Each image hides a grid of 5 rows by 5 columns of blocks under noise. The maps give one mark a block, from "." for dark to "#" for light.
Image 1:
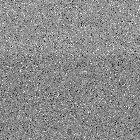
# # # # #
# # # # #
. . . . .
. . . . .
. . . . .
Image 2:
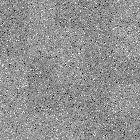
. # . . #
. # # . #
# . # . .
# . . . #
# # # . .
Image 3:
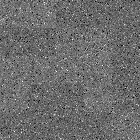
# # . . .
. . # # .
# # # # .
# . . # .
. . . . #
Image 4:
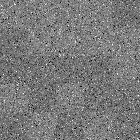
# # # # .
. # # # #
. . . . #
# . # . .
. # . # .
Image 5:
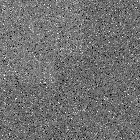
# # # . .
# # # . .
# # . . .
. . . . .
. . . . .
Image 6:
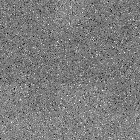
. . # . .
. . . . .
. . . . .
# . # # .
# # # # #
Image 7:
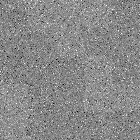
. # # # .
. . # . .
. . . # .
# . . # #
# . . . .
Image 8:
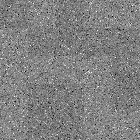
. # . # #
# . . . .
# # # # .
# . . # .
# . . # #
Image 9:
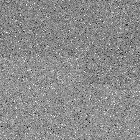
. . . . .
. . . . .
# # # . .
# # # # #
# # # # #
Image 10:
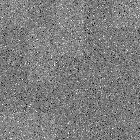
# . # . #
. # # . .
. # . . .
. . . . .
# # . . .
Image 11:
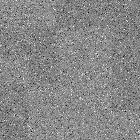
# # . . .
. . # # .
# . # # .
. # # # .
. # # # #
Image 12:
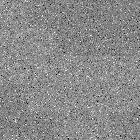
# . . . .
# # . . .
# # # # #
. # # # #
. . # # .
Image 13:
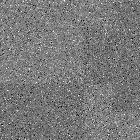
# # # # .
# # # . .
# # # . .
. . . # .
. . . # #
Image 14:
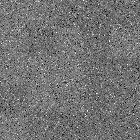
# # . . .
# . # . #
# # # . .
. # # . .
# . . . .
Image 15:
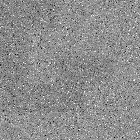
. . # # #
. # # # #
. # . . #
. . . # #
# # # # #
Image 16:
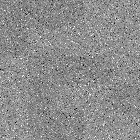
. . . # #
. # # # #
# . . . #
# . # # .
# . . # #
